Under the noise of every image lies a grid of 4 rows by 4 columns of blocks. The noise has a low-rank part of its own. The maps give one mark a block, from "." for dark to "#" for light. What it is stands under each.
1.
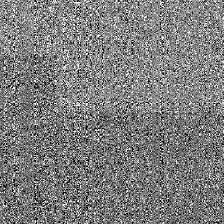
# # # #
. # # #
. . . .
. . . .
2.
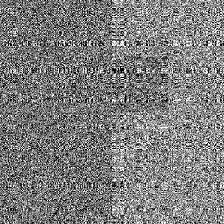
. . # #
. . . #
. . # #
. . # #
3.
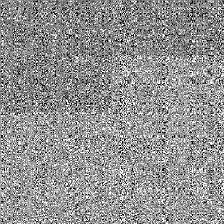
. . . .
. . # #
# # # #
# # # #
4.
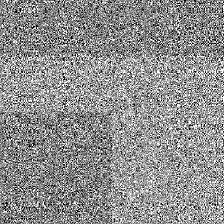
. . . .
# # # #
. . # #
. . # #
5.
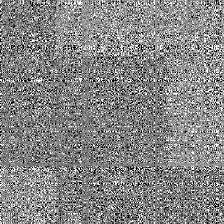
. # # #
. . . #
. . . #
# . . .
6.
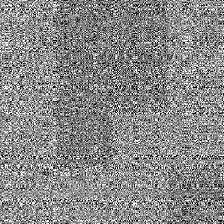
# . . #
# . . #
# . # #
# # # .
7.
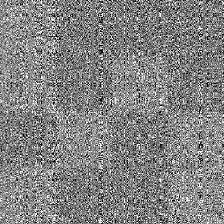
# . . .
# . # .
. # . #
# . . #
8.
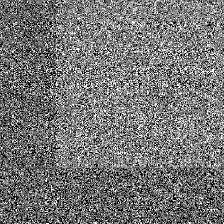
. # # #
. # # #
. # # #
. . . .
